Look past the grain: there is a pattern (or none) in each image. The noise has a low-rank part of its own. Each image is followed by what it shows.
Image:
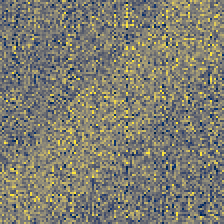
a diagonal band
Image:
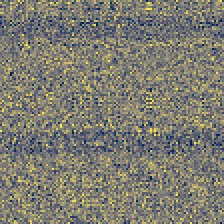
bands of rows
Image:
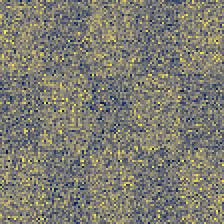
a checkerboard
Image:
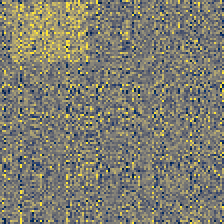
one block
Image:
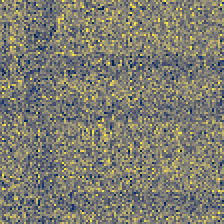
bands of rows crossing bands of columns
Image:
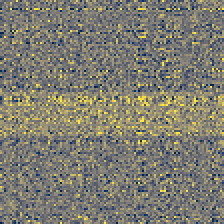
one band of rows
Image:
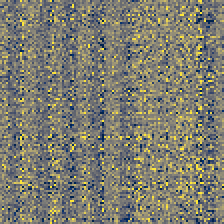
bands of columns
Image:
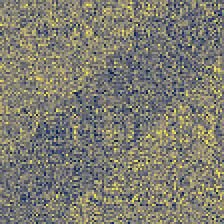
a diagonal band
